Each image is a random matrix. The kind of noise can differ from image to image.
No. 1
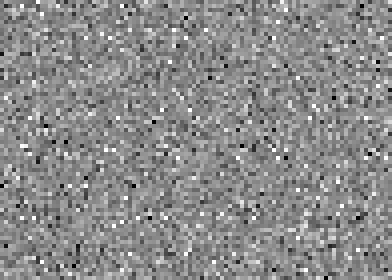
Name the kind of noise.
heavy tails
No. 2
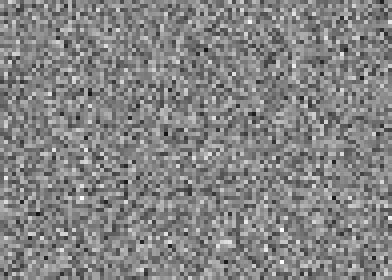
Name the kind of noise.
independent entries
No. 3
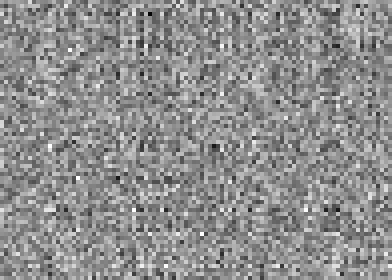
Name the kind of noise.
low rank plus noise
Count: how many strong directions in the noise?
one
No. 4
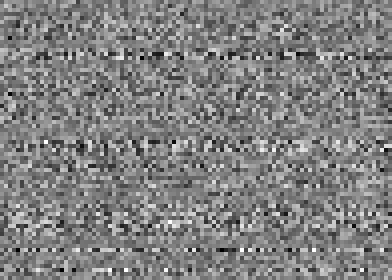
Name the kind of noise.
rows of uneven size
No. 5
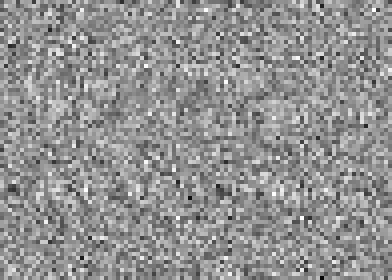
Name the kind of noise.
low rank plus noise
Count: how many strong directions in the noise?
five to eight
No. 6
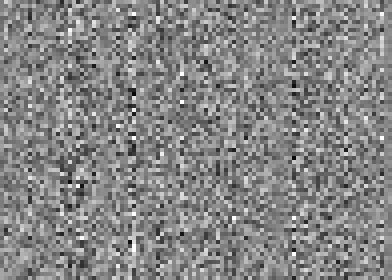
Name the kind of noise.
columns of uneven size
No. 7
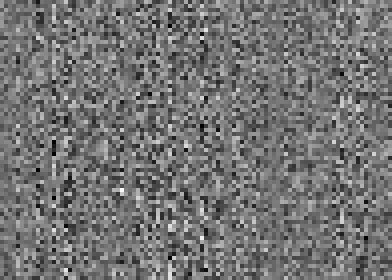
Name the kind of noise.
columns of uneven size
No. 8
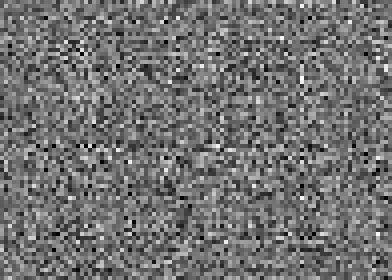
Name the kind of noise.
low rank plus noise
